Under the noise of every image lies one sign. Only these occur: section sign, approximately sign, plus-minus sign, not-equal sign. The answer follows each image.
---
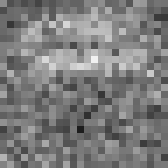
approximately sign
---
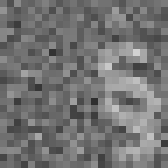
section sign
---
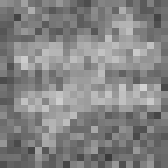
not-equal sign
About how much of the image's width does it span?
nearly all
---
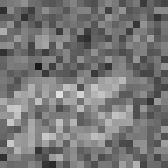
approximately sign
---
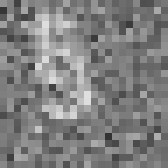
section sign
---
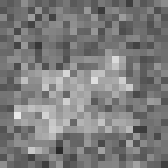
not-equal sign
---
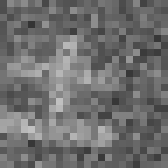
plus-minus sign
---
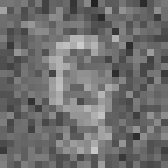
section sign
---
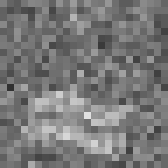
approximately sign
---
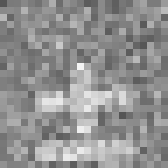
plus-minus sign
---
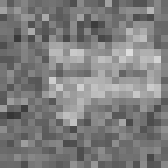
not-equal sign
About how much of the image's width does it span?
two thirds
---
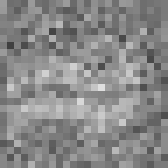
approximately sign
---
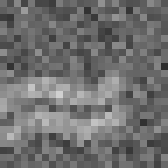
approximately sign
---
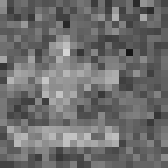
plus-minus sign
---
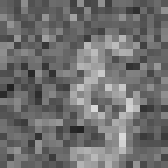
section sign
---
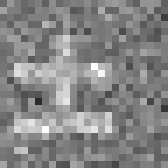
plus-minus sign
